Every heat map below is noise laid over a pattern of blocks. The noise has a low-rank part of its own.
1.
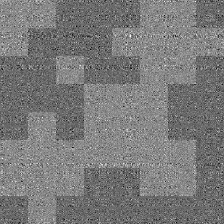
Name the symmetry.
mirrored about the diagonal from the top left
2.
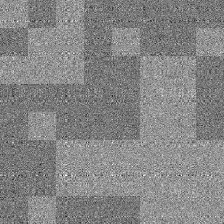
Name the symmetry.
mirrored about the diagonal from the top left
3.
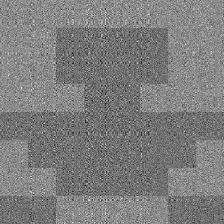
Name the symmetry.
left and right mirror each other
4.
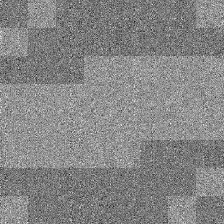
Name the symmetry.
the same after a half turn
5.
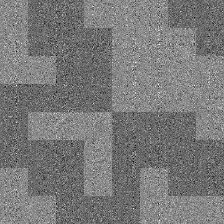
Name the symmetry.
mirrored about the diagonal from the bottom left
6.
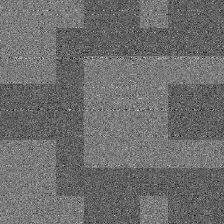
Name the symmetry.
top and bottom mirror each other
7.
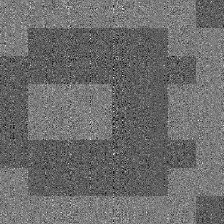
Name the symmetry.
top and bottom mirror each other
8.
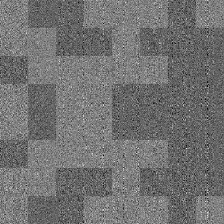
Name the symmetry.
top and bottom mirror each other
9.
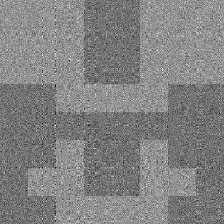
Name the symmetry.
left and right mirror each other
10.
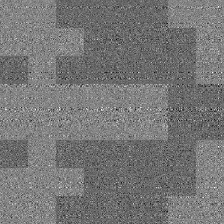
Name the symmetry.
top and bottom mirror each other
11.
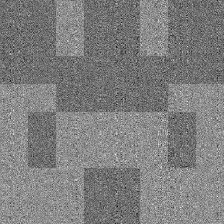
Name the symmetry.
left and right mirror each other
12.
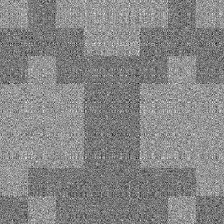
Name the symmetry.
left and right mirror each other
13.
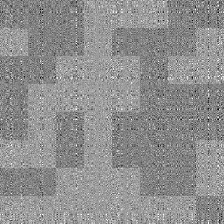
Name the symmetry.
no symmetry
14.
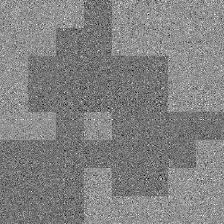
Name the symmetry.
mirrored about the diagonal from the bottom left
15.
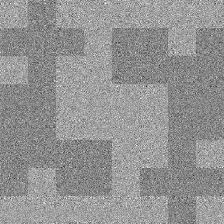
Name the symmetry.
the same after a half turn
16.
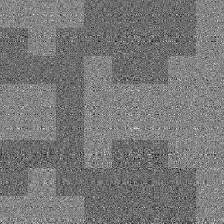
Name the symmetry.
top and bottom mirror each other
